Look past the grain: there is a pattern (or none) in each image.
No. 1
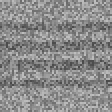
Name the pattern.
bands of rows
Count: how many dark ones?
4
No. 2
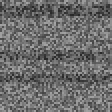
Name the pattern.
bands of rows
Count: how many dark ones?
3
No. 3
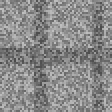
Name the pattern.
bands of rows crossing bands of columns
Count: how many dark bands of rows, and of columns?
1 and 2
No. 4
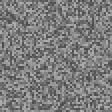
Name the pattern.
only noise
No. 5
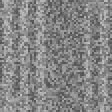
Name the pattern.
bands of columns
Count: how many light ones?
5
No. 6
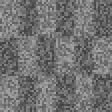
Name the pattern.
a checkerboard
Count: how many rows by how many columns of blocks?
3 by 6
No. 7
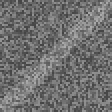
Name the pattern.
a diagonal band
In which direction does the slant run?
bottom left to top right
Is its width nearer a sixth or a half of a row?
a sixth
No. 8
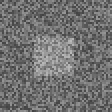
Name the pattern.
one block
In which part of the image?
centre
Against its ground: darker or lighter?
lighter
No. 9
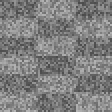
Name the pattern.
a checkerboard
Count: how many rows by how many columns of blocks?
6 by 3
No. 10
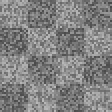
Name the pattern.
a checkerboard
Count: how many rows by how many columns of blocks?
4 by 4
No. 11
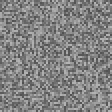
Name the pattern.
only noise
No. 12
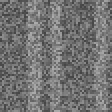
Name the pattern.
bands of columns
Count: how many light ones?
3
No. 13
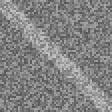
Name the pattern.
a diagonal band
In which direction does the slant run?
top left to bottom right
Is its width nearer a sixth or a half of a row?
a sixth
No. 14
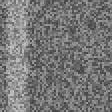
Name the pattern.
one band of columns
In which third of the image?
left
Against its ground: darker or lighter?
lighter
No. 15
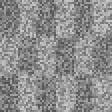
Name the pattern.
a checkerboard
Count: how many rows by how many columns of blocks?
3 by 6
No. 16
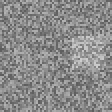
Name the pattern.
one block
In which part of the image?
middle right
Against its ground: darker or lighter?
lighter
